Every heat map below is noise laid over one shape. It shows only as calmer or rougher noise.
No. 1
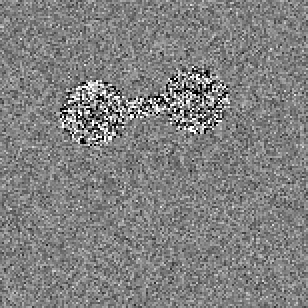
dumbbell
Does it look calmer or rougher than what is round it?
rougher
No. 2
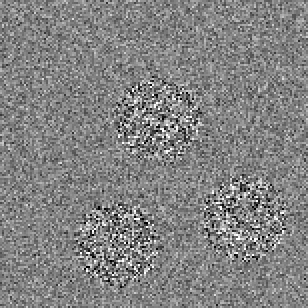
three dots
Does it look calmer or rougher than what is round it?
rougher
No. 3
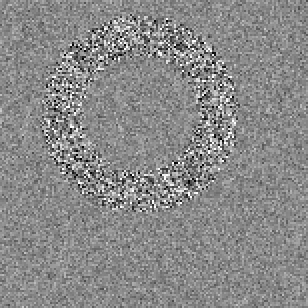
ring
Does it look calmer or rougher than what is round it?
rougher
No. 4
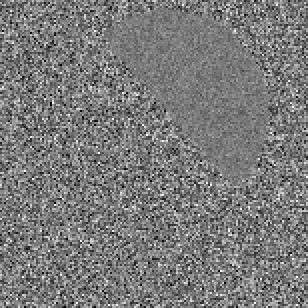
half disc
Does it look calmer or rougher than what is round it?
calmer
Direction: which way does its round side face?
up and right
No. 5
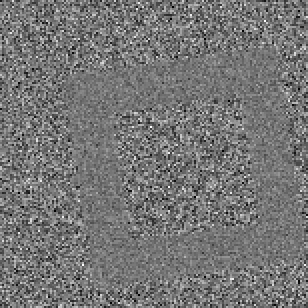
square frame
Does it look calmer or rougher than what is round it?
calmer
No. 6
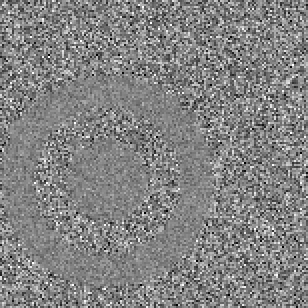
bullseye
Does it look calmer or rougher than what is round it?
calmer
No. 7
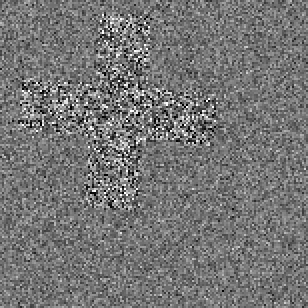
cross
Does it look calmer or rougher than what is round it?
rougher
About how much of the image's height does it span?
two thirds
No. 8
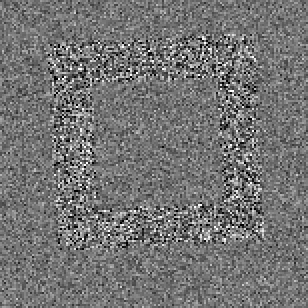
square frame
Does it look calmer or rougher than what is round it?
rougher
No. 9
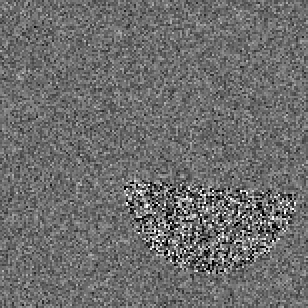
half disc
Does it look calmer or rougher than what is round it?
rougher
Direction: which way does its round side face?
down
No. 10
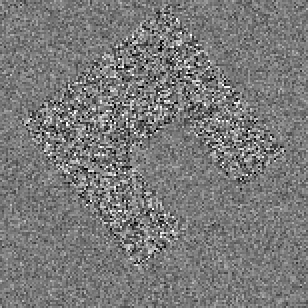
square with a notch
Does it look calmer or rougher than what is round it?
rougher
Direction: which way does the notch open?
down and right
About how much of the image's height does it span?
nearly all
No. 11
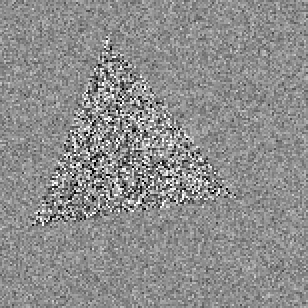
triangle
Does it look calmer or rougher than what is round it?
rougher
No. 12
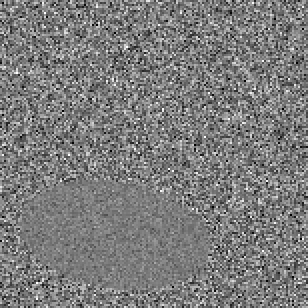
ellipse
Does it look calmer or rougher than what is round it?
calmer
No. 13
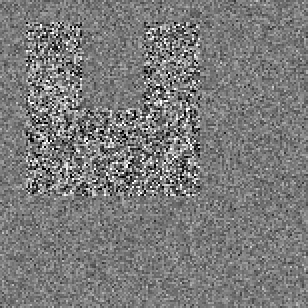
square with a notch
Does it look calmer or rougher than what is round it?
rougher
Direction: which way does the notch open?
up
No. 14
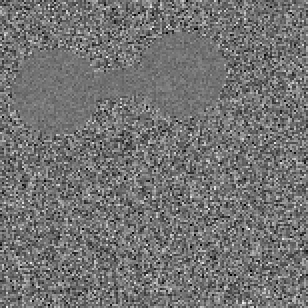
dumbbell
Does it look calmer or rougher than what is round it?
calmer
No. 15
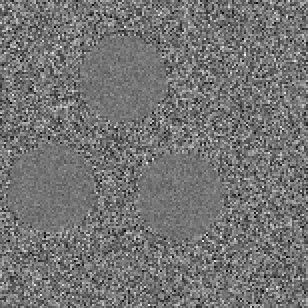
three dots
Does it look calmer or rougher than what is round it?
calmer
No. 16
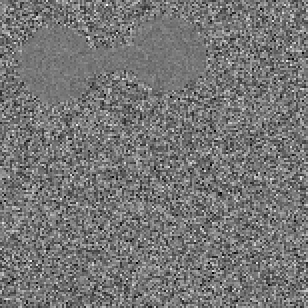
dumbbell
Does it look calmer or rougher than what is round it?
calmer
